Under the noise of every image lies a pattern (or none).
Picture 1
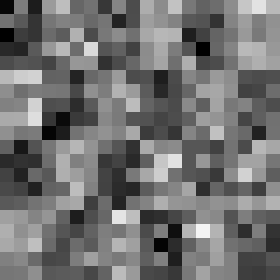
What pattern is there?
a checkerboard
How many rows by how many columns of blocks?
4 by 6
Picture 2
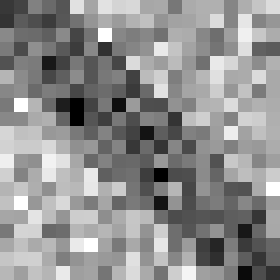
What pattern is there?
a diagonal band
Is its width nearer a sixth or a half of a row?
a half
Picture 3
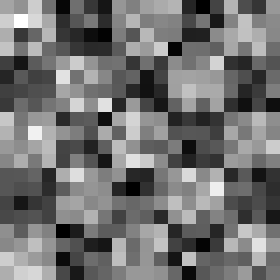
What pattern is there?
a checkerboard
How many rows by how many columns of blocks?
5 by 5
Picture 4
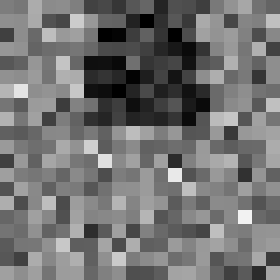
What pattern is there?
one block
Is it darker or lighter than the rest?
darker
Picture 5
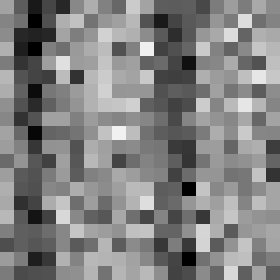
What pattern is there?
bands of columns
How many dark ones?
2
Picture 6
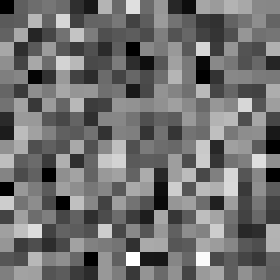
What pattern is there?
only noise
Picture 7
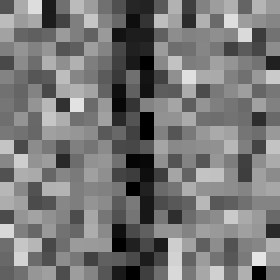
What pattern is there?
one band of columns
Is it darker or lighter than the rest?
darker
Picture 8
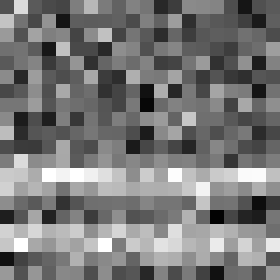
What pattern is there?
bands of rows
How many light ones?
2
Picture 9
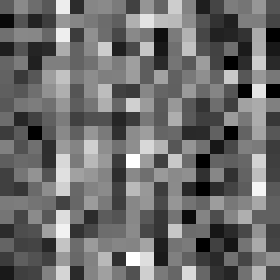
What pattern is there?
bands of columns
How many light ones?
5
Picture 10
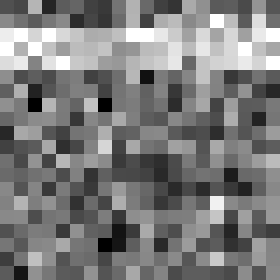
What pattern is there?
one band of rows
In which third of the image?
top
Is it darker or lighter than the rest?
lighter
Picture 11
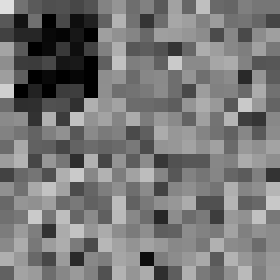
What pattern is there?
one block
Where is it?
top left
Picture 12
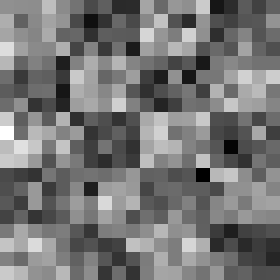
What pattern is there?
a checkerboard
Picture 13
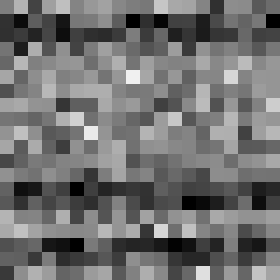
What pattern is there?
bands of rows
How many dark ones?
3
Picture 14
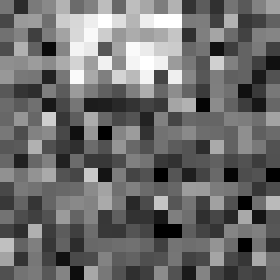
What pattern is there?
one block
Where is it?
top middle
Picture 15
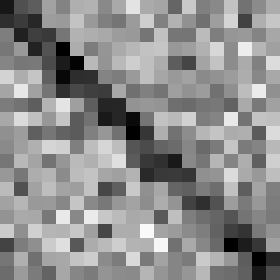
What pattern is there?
a diagonal band
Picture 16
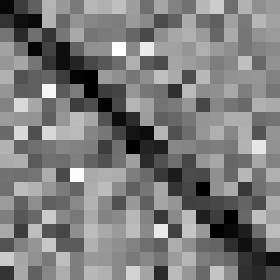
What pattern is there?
a diagonal band
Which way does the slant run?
top left to bottom right
